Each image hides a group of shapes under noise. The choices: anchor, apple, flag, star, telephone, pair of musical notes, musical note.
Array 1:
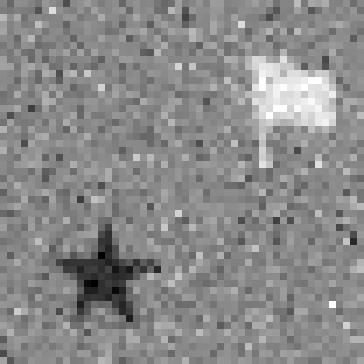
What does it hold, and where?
top right: light flag; bottom left: dark star
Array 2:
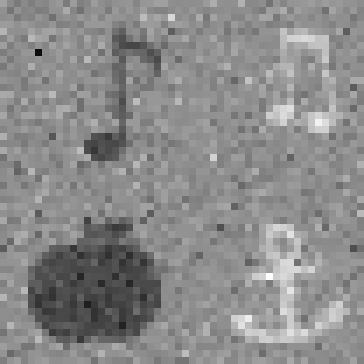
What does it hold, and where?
top left: dark musical note; top right: light pair of musical notes; bottom left: dark apple; bottom right: light anchor
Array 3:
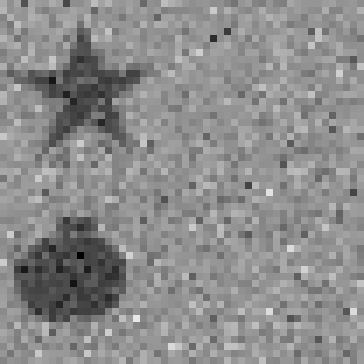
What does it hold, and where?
top left: dark star; bottom left: dark apple
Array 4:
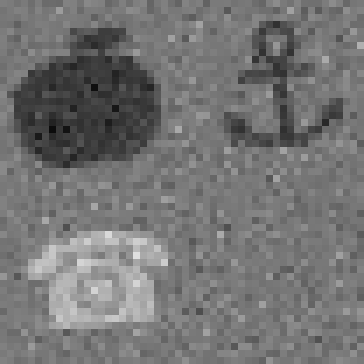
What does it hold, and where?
top left: dark apple; top right: dark anchor; bottom left: light telephone
